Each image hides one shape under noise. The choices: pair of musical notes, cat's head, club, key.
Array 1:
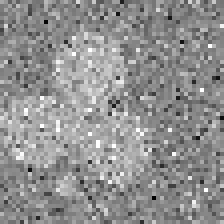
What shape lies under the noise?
club
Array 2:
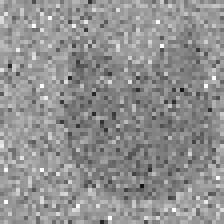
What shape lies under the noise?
cat's head
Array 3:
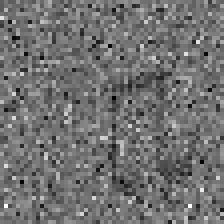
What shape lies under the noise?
pair of musical notes
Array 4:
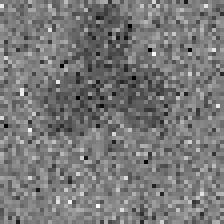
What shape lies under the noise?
club
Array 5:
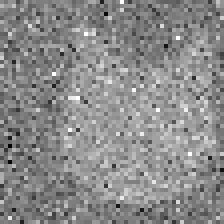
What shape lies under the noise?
cat's head
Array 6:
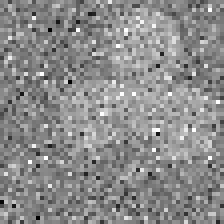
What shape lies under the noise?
club
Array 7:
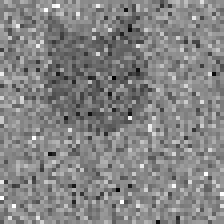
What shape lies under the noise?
cat's head
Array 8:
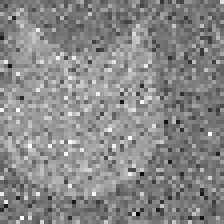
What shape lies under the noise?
cat's head
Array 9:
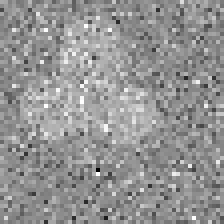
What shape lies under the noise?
club
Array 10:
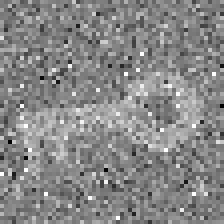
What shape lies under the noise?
key
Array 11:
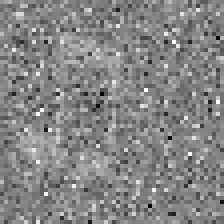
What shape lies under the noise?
pair of musical notes
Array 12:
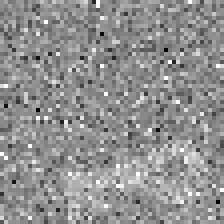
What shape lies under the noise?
key
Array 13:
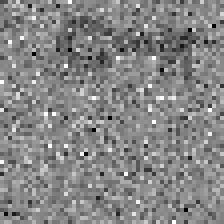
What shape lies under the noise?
key
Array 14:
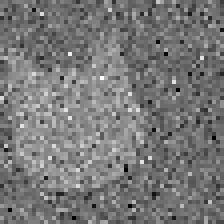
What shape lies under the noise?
cat's head
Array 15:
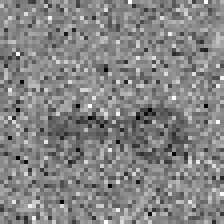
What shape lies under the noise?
key
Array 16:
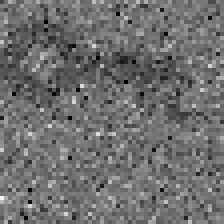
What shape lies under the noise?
key
